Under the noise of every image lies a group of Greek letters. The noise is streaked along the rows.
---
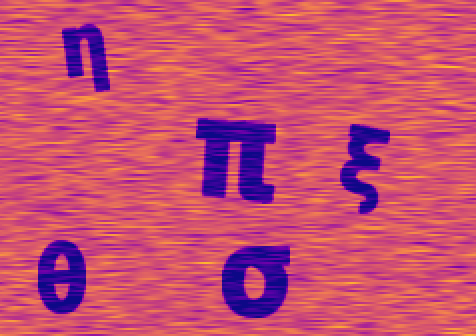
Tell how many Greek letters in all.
5
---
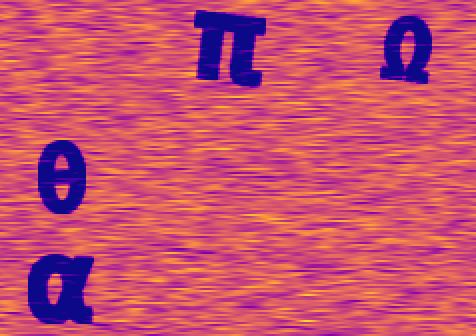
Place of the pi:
top middle
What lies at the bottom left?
alpha
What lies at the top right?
omega
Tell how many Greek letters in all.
4
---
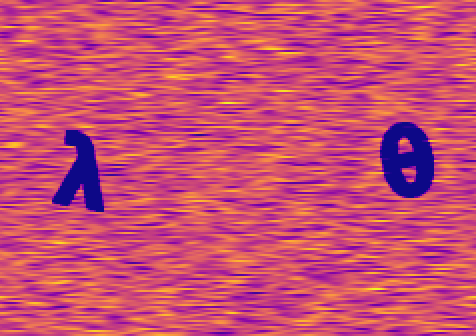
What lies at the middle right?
theta
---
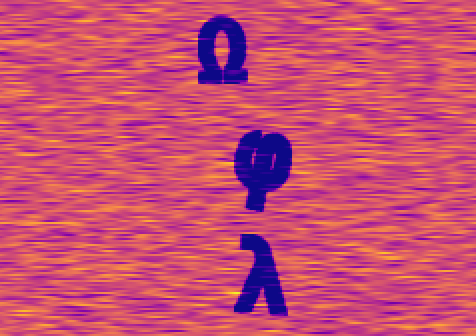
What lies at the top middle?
omega
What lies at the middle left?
nothing
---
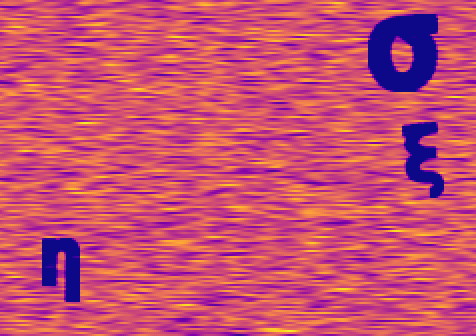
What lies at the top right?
sigma
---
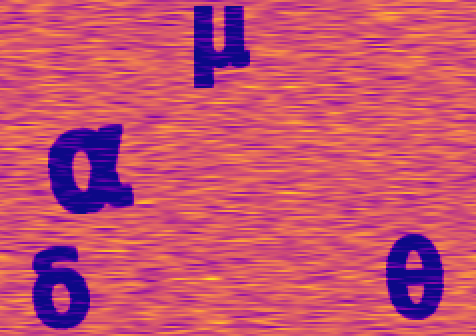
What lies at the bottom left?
delta
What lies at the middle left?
alpha
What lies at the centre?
nothing
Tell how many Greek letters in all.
4
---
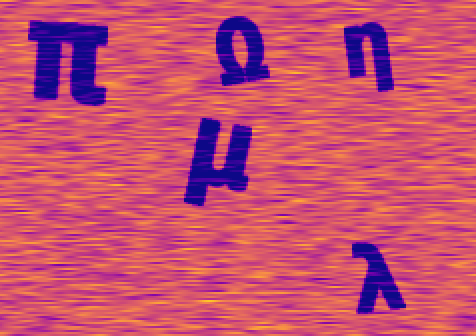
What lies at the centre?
mu
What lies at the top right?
eta
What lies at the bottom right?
lambda
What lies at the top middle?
omega
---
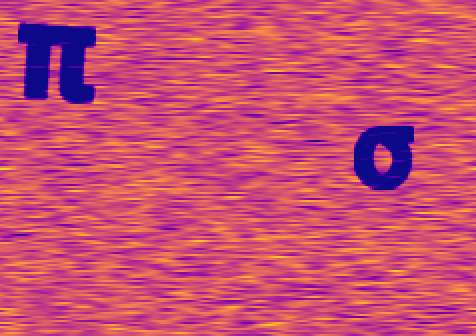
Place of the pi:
top left
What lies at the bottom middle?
nothing
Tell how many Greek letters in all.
2
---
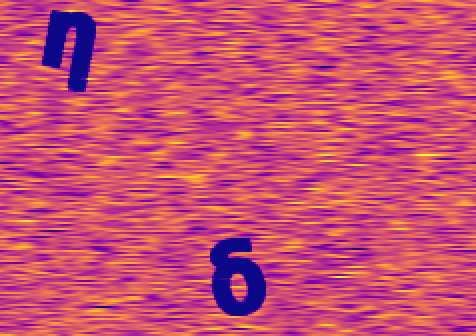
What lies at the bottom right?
nothing
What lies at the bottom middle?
delta
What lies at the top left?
eta
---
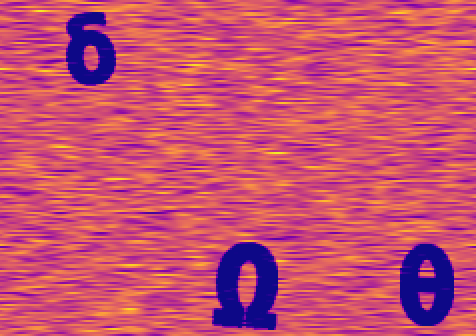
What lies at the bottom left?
nothing
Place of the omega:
bottom middle
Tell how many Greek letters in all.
3
